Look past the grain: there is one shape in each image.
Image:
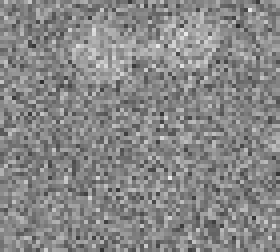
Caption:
light dumbbell
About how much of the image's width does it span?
half
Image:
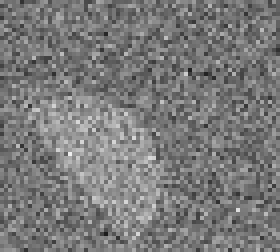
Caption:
light half disc
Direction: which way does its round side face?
up and right
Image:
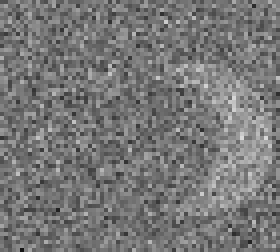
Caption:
light crescent
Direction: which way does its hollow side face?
left
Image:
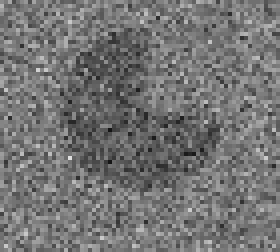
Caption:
dark disc with a wedge cut out
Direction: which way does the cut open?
up and right
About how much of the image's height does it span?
two thirds
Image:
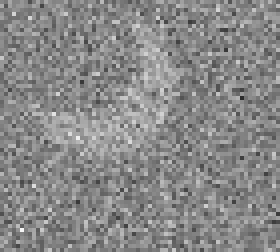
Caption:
light crescent
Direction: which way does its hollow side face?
up and left
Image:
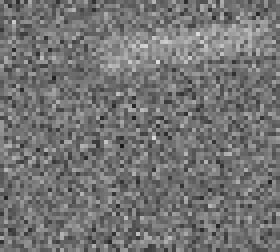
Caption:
light bar
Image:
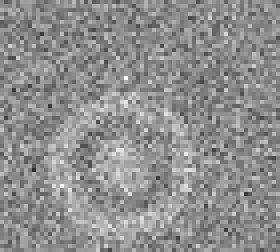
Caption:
light bullseye
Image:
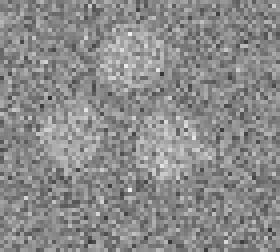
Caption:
light three dots
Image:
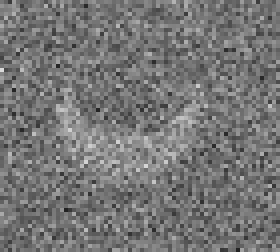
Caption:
light crescent
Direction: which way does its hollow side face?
up
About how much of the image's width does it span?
half
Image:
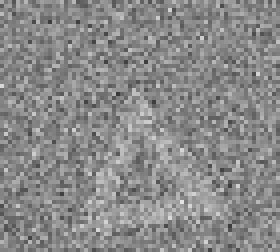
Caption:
light triangle frame
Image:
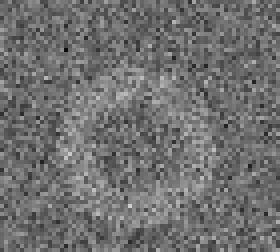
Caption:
light ring
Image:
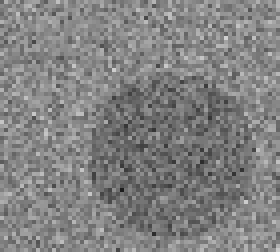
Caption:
dark disc
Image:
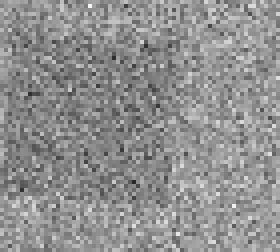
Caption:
dark square
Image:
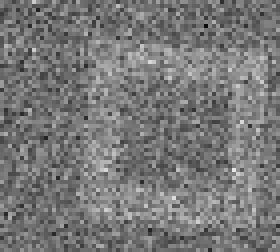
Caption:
light square frame
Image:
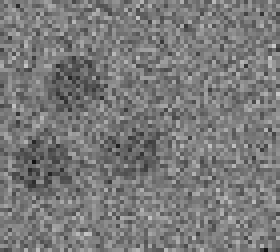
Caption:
dark three dots
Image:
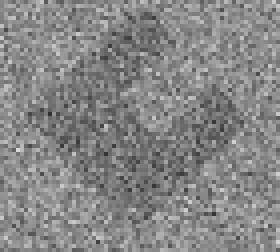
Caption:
dark square with a notch
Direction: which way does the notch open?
up and right
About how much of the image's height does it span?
nearly all
